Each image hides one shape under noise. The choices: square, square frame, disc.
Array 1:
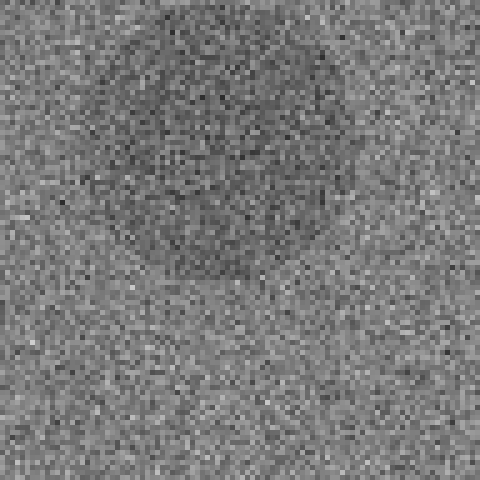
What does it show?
dark disc
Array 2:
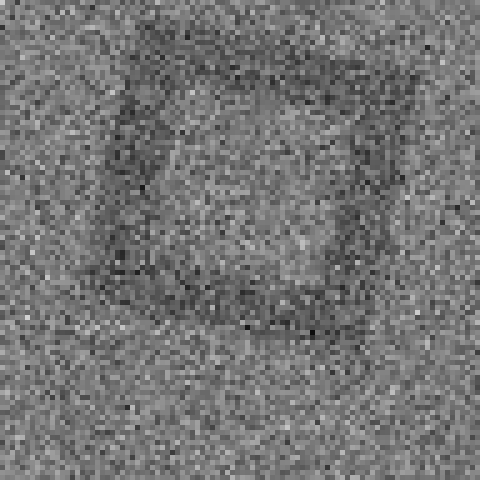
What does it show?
dark square frame
